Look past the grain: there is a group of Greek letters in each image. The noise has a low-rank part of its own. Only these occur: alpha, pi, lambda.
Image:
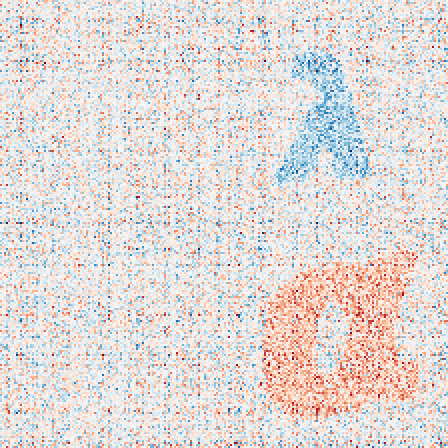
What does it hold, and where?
top right: blue lambda; bottom right: red alpha
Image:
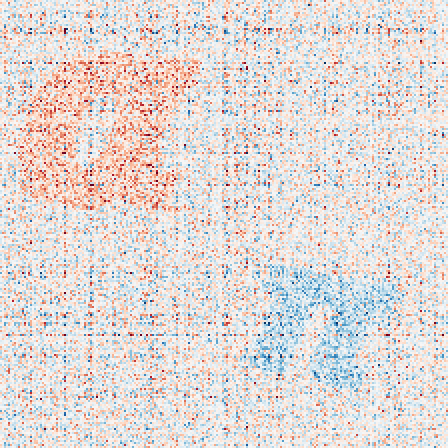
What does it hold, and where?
top left: red alpha; bottom right: blue pi
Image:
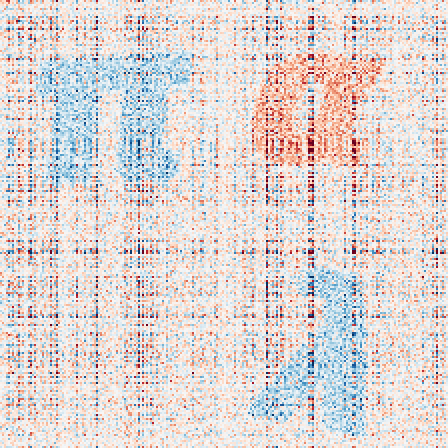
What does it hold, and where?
top left: blue pi; top right: red alpha; bottom right: blue lambda
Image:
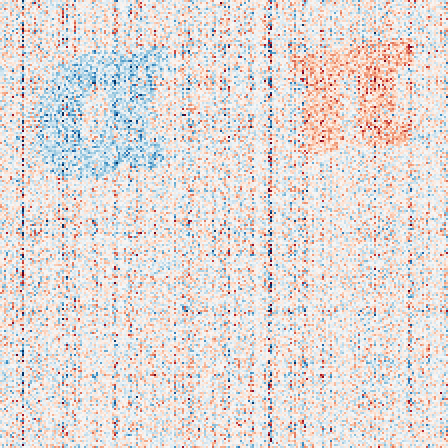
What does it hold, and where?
top left: blue alpha; top right: red pi
